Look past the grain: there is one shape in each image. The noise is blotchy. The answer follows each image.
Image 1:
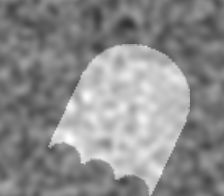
ghost
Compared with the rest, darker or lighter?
lighter
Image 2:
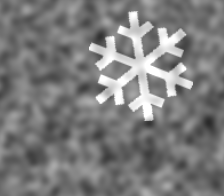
snowflake
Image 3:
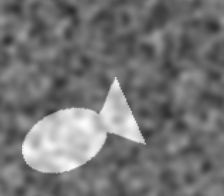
fish
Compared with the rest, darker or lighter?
lighter
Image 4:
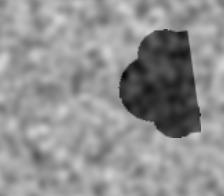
cloud
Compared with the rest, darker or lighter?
darker
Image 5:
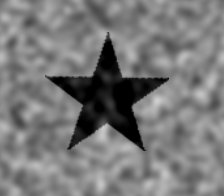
star
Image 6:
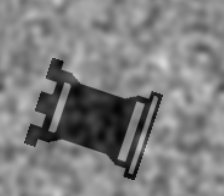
chess rook
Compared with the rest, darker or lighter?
darker
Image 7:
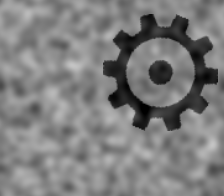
gear
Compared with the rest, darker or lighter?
darker
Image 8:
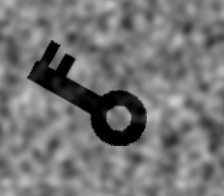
key
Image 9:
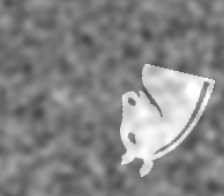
chess knight
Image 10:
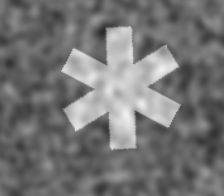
asterisk
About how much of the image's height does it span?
two thirds
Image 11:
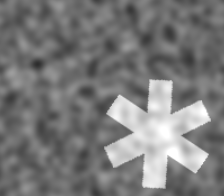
asterisk
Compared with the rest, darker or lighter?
lighter
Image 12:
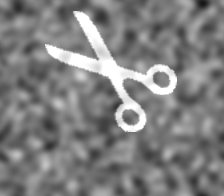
pair of scissors
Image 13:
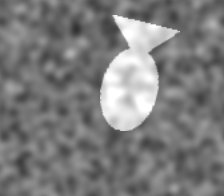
fish
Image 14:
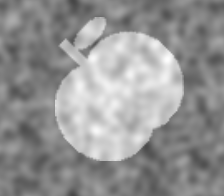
apple
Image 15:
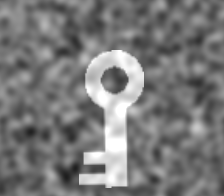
key
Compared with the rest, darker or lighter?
lighter
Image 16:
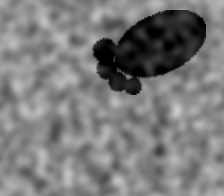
footprint
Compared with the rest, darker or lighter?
darker
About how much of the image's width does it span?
half
